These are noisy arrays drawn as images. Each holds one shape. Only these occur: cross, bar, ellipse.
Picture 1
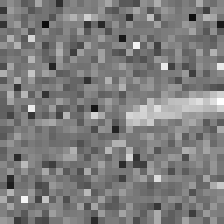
light bar, middle right
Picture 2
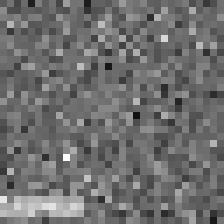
light bar, bottom left
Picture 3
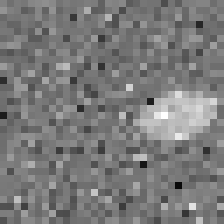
light ellipse, middle right
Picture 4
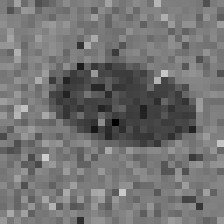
dark ellipse
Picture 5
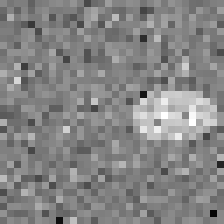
light ellipse, middle right
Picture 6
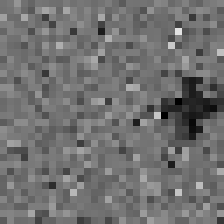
dark cross, middle right
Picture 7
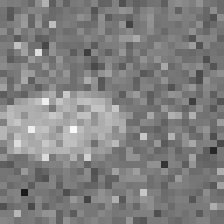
light ellipse
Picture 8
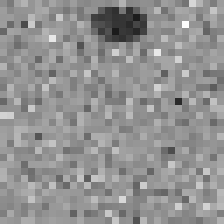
dark ellipse, top middle
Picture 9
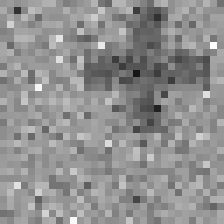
dark cross
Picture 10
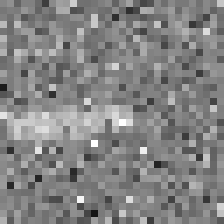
light bar
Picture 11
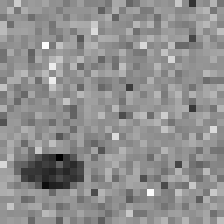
dark ellipse, bottom left
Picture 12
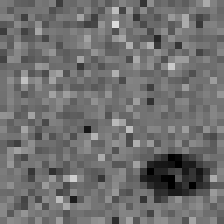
dark ellipse, bottom right
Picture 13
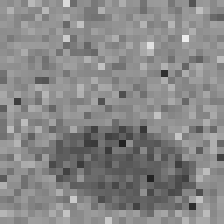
dark ellipse
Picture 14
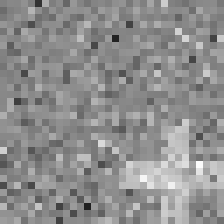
light cross, bottom right
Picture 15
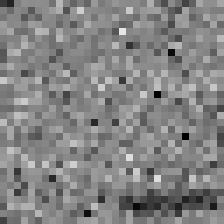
dark bar, bottom right
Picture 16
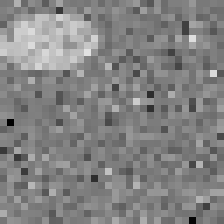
light ellipse, top left
